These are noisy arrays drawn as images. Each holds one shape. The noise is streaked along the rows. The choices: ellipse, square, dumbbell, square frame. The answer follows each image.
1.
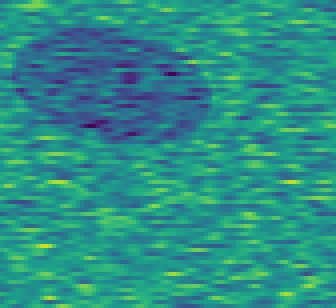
ellipse
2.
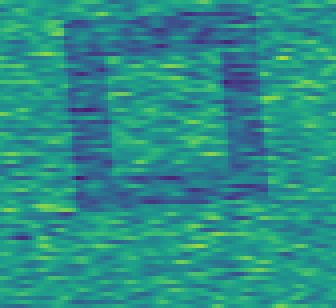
square frame
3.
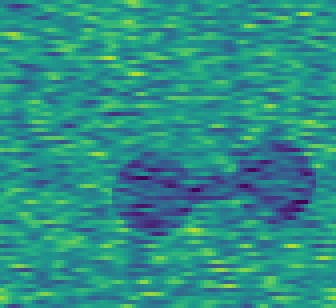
dumbbell
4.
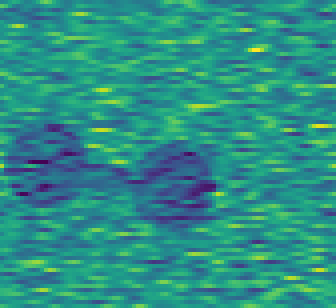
dumbbell
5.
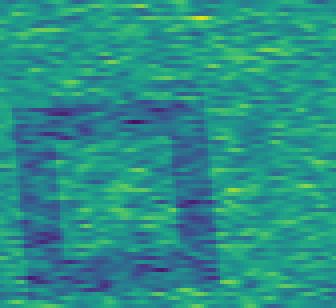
square frame
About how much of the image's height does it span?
two thirds
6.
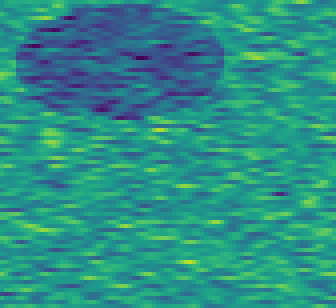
ellipse
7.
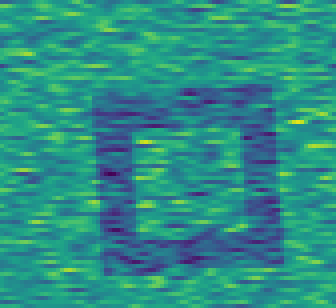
square frame
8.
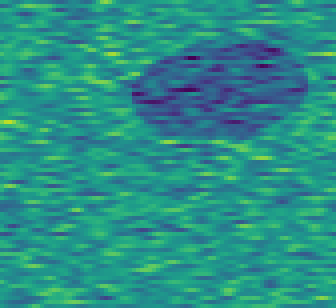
ellipse
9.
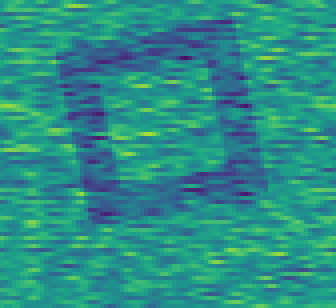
square frame
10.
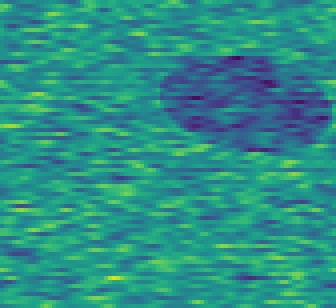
ellipse
